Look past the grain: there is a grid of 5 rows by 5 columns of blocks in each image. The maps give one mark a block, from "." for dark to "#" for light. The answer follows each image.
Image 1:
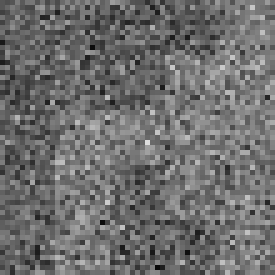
. . . . #
. . . # #
. # # # #
. # . # #
. # . . #
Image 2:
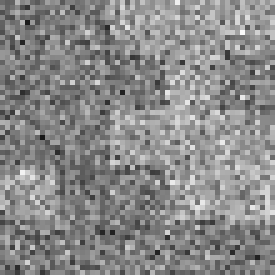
. . # # #
. . . # .
. . # # #
# . . # #
. . . . .
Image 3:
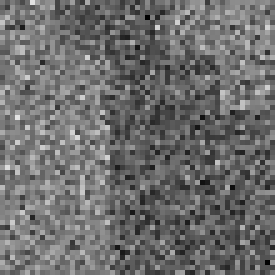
# . . # #
# # . . #
# # . . .
# # . . .
# # . . .
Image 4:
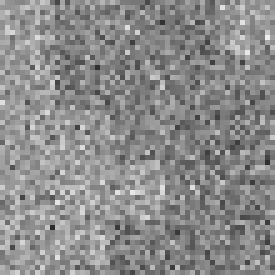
# . . . #
# . . . .
# # . . .
# # # . .
# # . . .
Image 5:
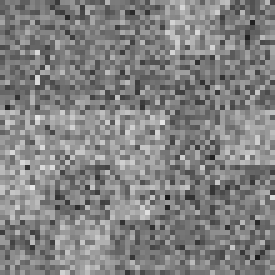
. . . # .
. . . . .
# # # . #
# . # . .
. # . . .
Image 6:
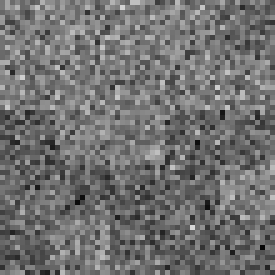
# # # # .
# # # # #
. # # . .
. . . . #
. # . . .
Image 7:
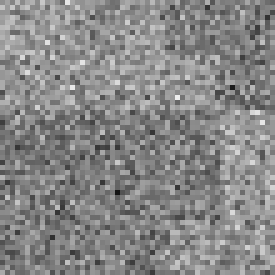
# # # . .
# # # # .
. . . . #
. . . . #
. . . # #
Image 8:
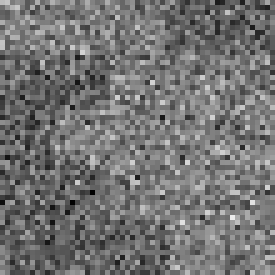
# # # . .
. . # # #
. # # # #
. . # # #
. . . # #
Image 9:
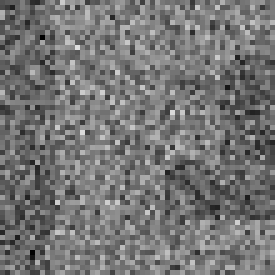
. # # # #
. # # # .
. # # # .
. # # . .
. # # # #
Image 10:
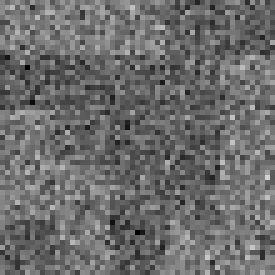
# # # . .
. . . . #
# . . . #
# # . . #
. # . # #
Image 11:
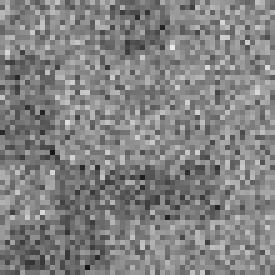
# # . # #
. # # # #
. # # # #
# . . . #
. . # # #
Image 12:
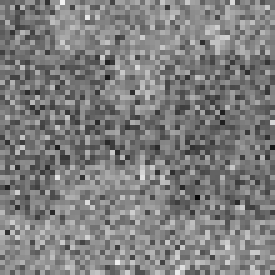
. # # # #
. . # . .
. . . . .
. # # . .
# # # # #
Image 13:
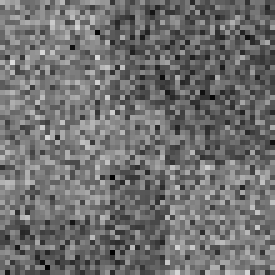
# # . . .
# # . . .
# # # . .
# # . # #
. . . # #
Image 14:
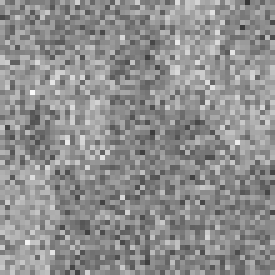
. . . # .
# # . # #
. # . . #
# . . . .
# . . . .
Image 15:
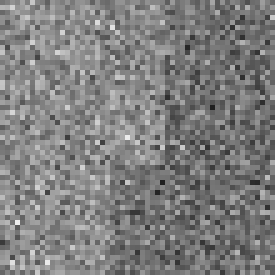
# # # . .
# # # . .
# # # . .
# # . . .
# # . . .
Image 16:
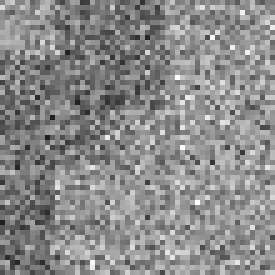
# . . # #
. . . # #
. . # # #
. # # # #
. # # # #
